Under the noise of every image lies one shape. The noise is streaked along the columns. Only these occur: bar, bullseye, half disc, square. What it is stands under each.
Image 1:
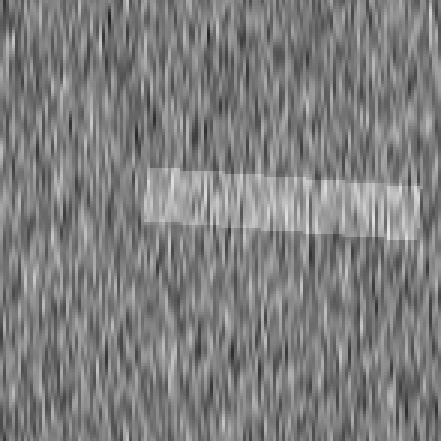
bar
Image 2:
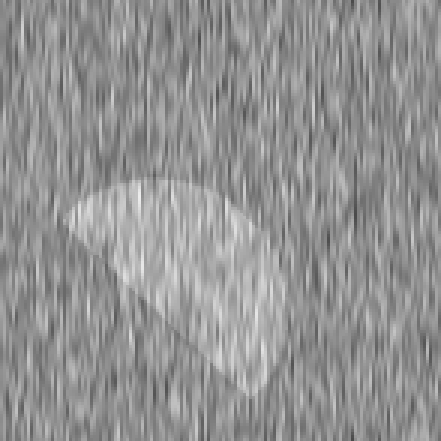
half disc
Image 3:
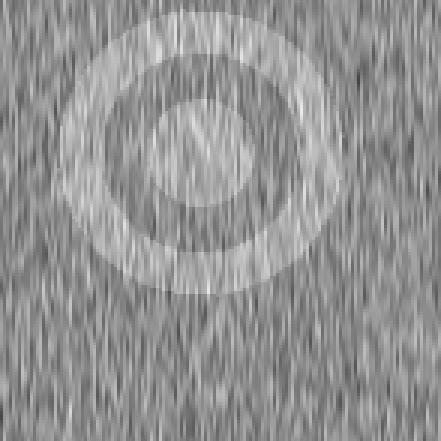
bullseye
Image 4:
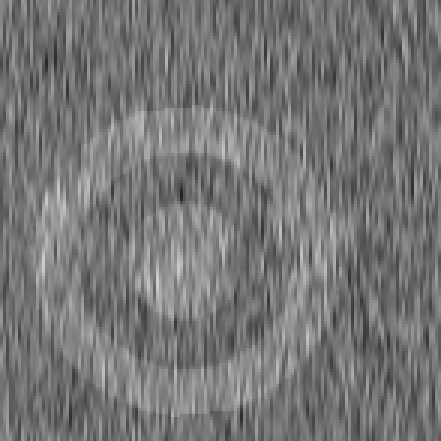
bullseye
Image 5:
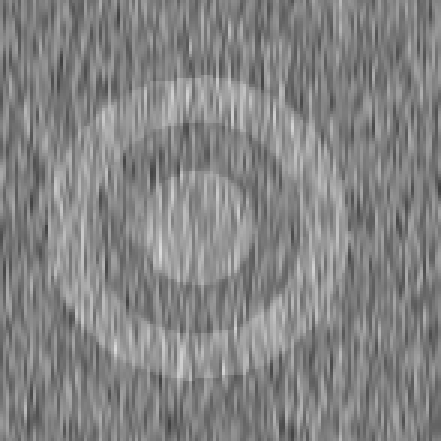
bullseye
